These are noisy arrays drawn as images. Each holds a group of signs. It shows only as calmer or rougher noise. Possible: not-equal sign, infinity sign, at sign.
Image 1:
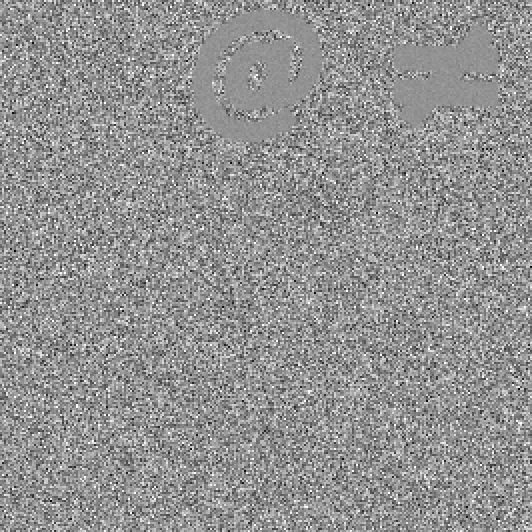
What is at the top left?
nothing
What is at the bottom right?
nothing
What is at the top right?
not-equal sign
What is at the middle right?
nothing
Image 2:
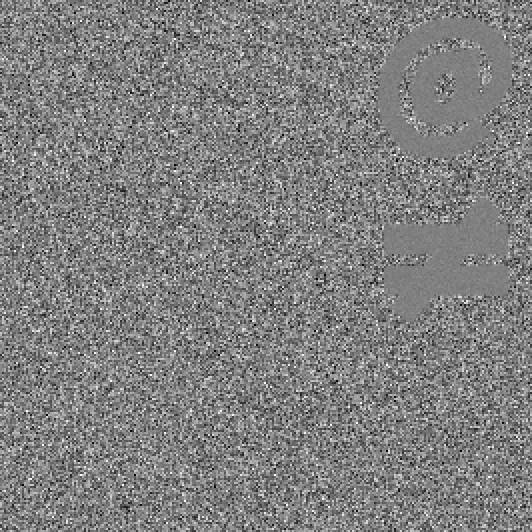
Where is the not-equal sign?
middle right
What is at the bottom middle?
nothing
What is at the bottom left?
nothing
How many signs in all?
2
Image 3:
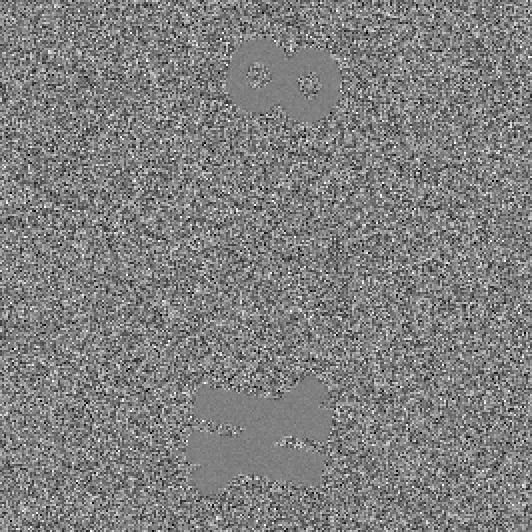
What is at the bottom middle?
not-equal sign
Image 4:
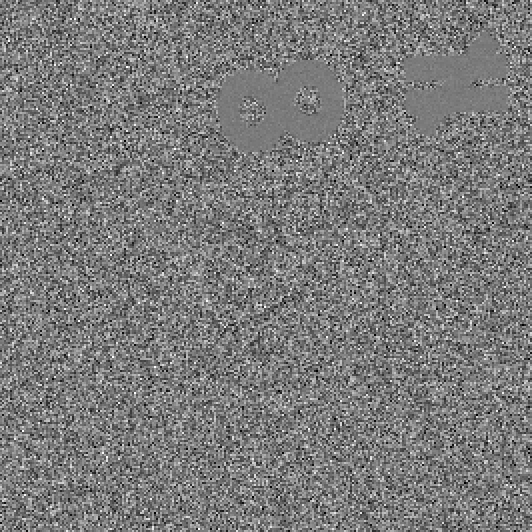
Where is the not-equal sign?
top right
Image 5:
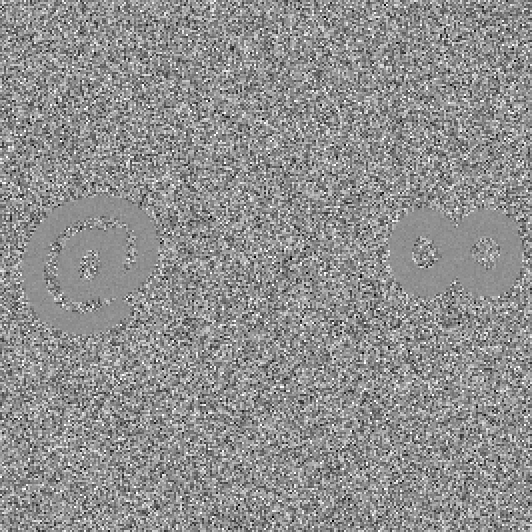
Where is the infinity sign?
middle right
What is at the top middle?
nothing
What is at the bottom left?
nothing
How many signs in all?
2
